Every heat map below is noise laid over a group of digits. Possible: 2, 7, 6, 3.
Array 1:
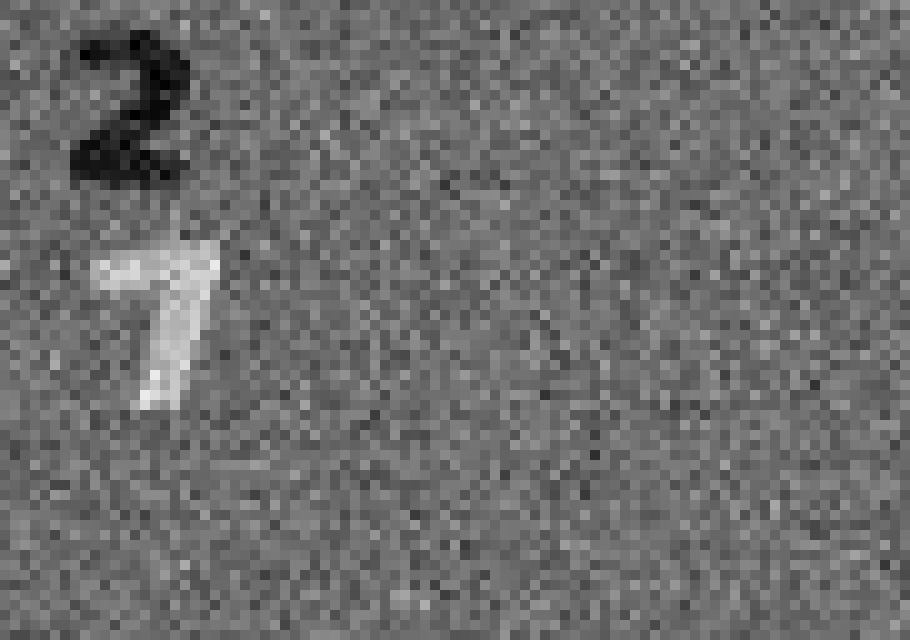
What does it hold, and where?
top left: dark 2; middle left: light 7
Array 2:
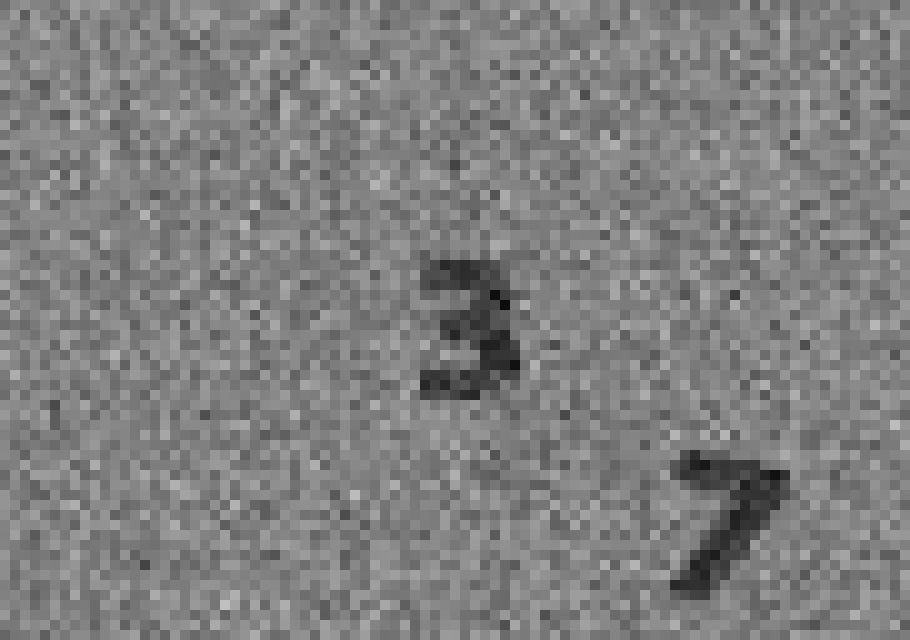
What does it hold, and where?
centre: dark 3; bottom right: dark 7
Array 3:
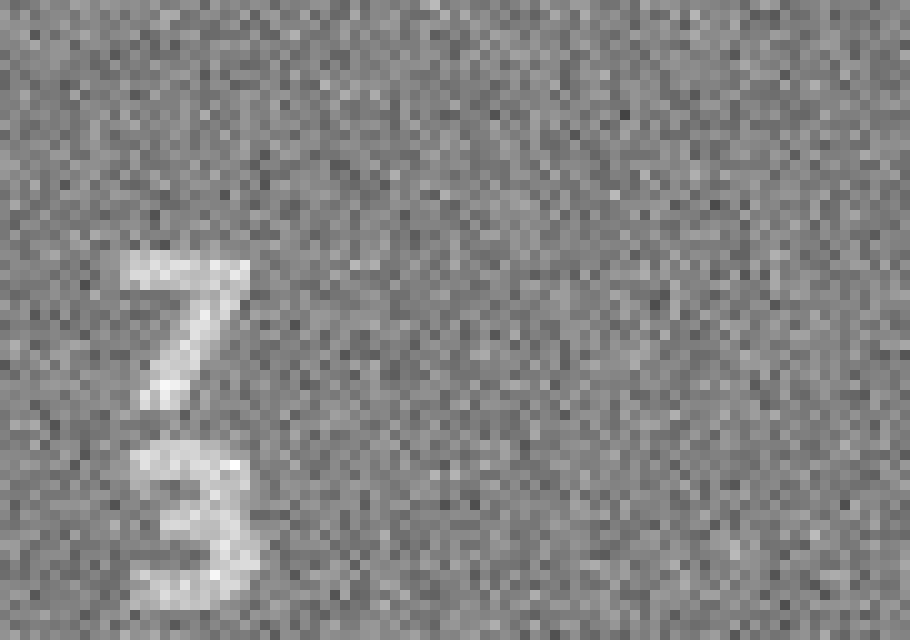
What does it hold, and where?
middle left: light 7; bottom left: light 3
